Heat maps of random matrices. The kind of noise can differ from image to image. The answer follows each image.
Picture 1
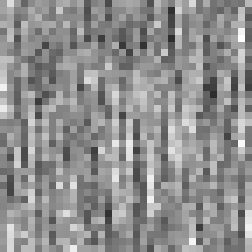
streaked along the columns
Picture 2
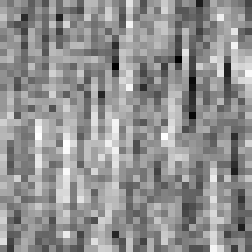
streaked along the columns
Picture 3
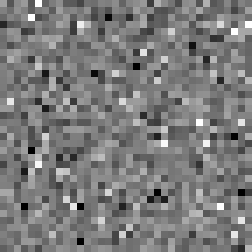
heavy tails
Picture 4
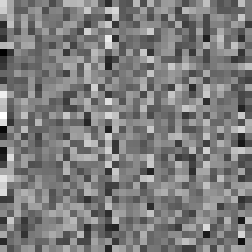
columns of uneven size
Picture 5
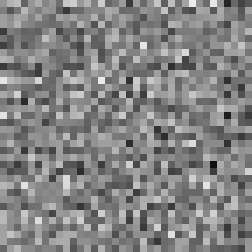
low rank plus noise
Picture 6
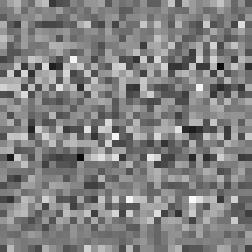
rows of uneven size
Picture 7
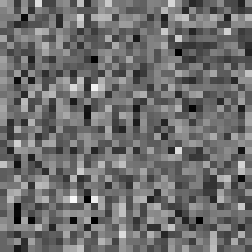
low rank plus noise
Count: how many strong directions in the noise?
three or four
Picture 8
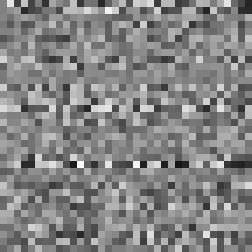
rows of uneven size
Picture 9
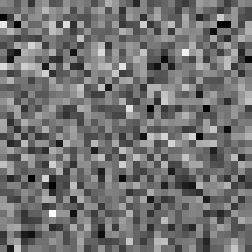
low rank plus noise
